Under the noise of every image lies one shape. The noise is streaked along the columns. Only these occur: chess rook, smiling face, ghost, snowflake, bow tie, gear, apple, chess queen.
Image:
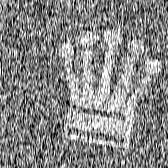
chess queen
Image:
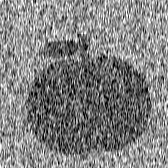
apple
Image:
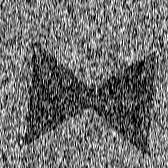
bow tie
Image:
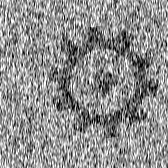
gear
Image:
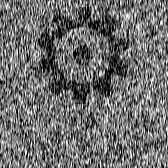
gear
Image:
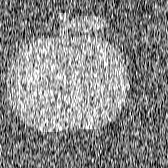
apple
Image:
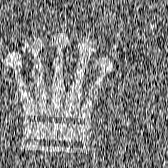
chess queen
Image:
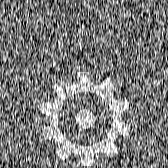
gear
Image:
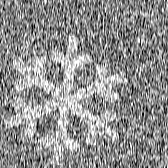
snowflake
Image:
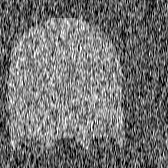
ghost
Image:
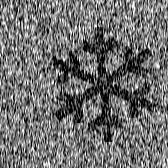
snowflake
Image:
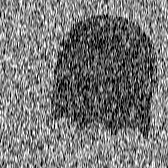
ghost
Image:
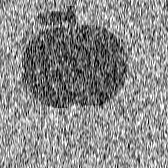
apple
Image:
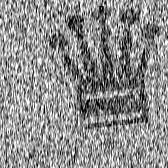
chess queen
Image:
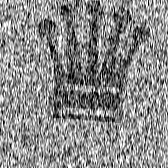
chess queen
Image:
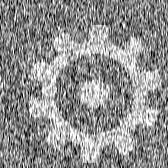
gear
